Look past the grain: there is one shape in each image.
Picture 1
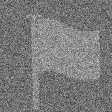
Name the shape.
flag
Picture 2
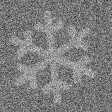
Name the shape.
snowflake
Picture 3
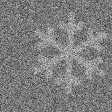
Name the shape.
snowflake
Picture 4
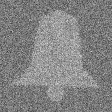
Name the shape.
bell
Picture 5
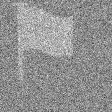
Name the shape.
flag
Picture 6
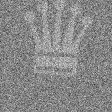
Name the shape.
chess queen
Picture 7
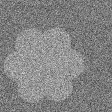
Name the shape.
flower
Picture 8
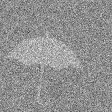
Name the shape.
umbrella
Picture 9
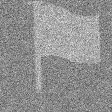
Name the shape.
flag
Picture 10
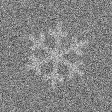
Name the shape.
snowflake
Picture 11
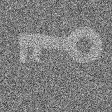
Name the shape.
key
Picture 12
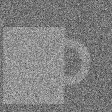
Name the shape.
cup
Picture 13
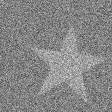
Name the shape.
star
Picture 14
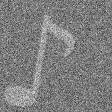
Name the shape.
musical note
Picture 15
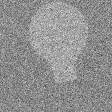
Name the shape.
light bulb
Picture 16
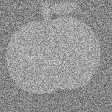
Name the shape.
apple
